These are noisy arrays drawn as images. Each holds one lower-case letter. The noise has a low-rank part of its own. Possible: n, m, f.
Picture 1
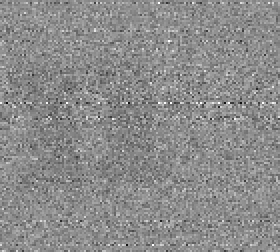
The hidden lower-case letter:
n
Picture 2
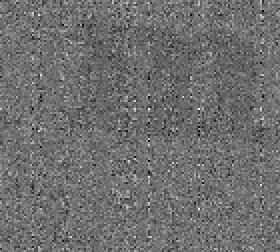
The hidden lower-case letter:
m
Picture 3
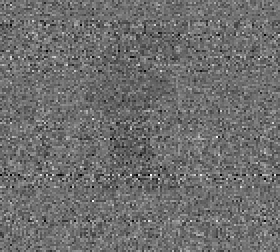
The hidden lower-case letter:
f
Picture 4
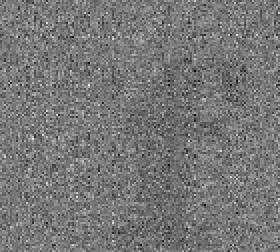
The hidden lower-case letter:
f
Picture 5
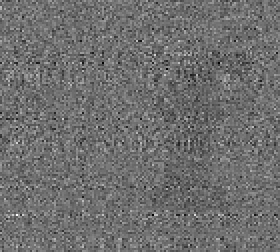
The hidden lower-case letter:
f
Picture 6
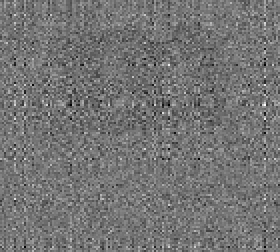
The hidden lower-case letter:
m
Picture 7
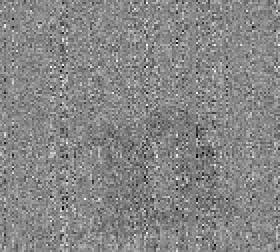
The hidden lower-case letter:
n
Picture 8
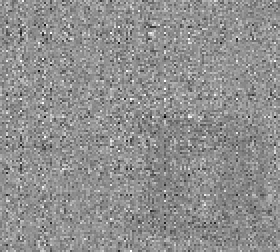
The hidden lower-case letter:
n
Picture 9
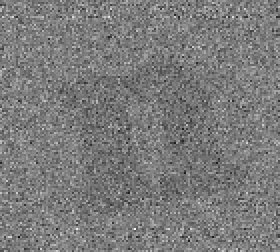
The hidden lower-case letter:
n
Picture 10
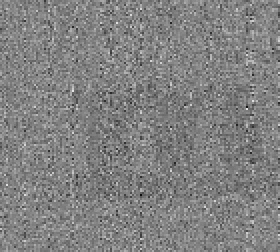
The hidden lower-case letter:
m
